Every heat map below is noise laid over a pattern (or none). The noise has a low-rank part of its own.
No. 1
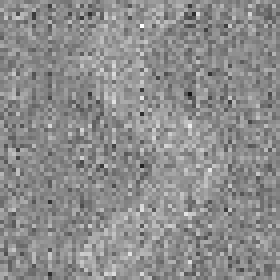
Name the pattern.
a wavy band
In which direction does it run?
top to bottom
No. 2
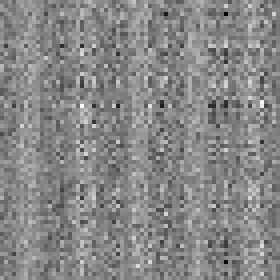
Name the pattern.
vertical stripes
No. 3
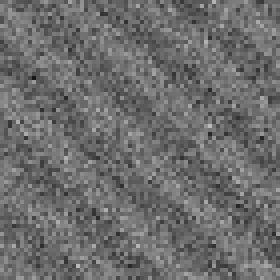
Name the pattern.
diagonal stripes
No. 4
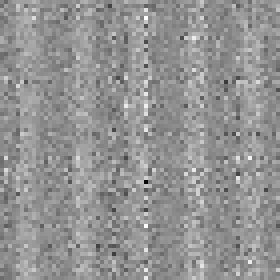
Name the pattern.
vertical stripes
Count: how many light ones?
5
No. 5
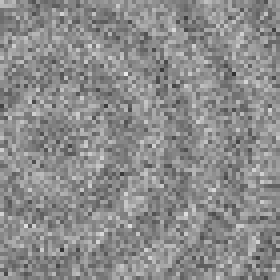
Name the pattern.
rings round one point
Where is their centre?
middle left
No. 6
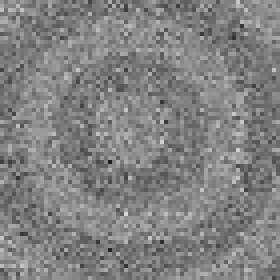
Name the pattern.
rings round one point
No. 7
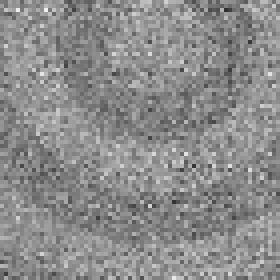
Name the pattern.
rings round one point
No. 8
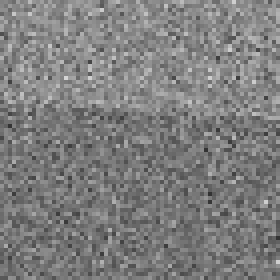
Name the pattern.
a sharp edge
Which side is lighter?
top
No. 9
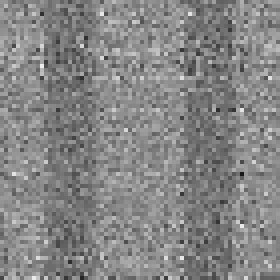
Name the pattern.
vertical stripes
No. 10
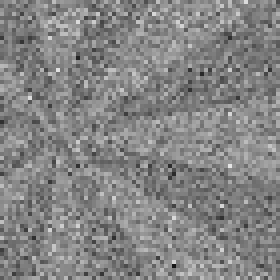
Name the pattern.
spokes from one point
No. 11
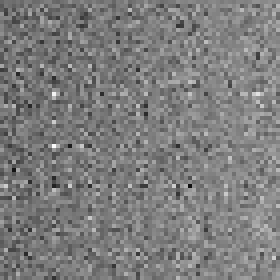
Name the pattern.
a smooth slope
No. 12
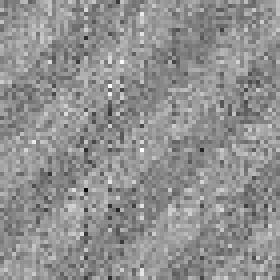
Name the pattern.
diagonal stripes
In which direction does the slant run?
bottom left to top right
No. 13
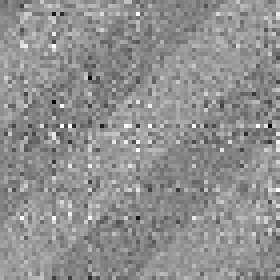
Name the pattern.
diagonal stripes
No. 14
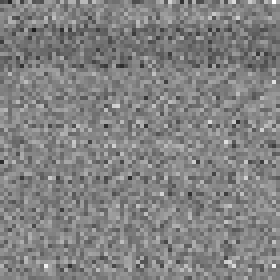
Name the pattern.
one horizontal stripe
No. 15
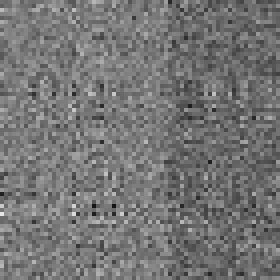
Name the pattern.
a sharp edge
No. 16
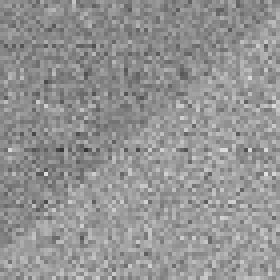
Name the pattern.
a sharp edge
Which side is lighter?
bottom right
